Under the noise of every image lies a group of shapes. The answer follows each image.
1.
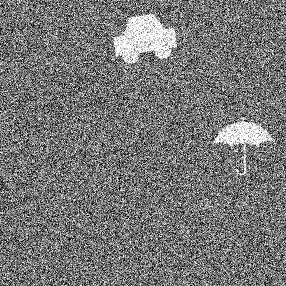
top middle: light car; middle right: light umbrella
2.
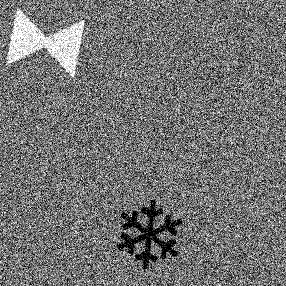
top left: light bow tie; bottom middle: dark snowflake
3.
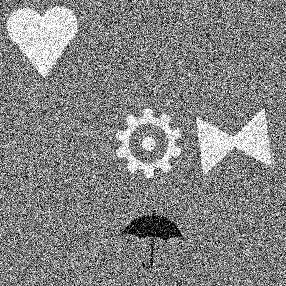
top left: light heart; centre: light gear; middle right: light bow tie; bottom middle: dark umbrella
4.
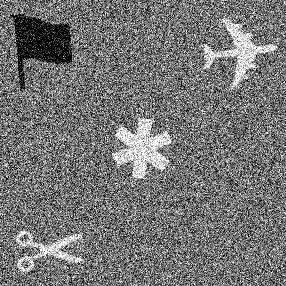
top left: dark flag; top right: light airplane; centre: light asterisk; bottom left: light pair of scissors
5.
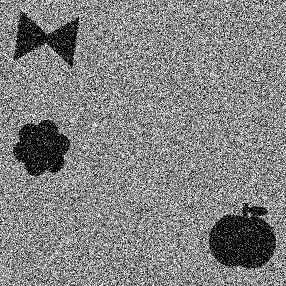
top left: dark bow tie; middle left: dark flower; bottom right: dark apple
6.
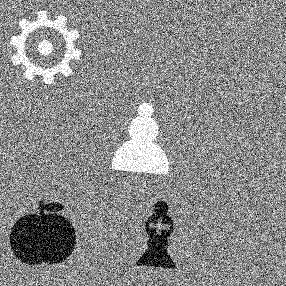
top left: light gear; centre: light chess pawn; bottom left: dark apple; bottom middle: dark chess bishop
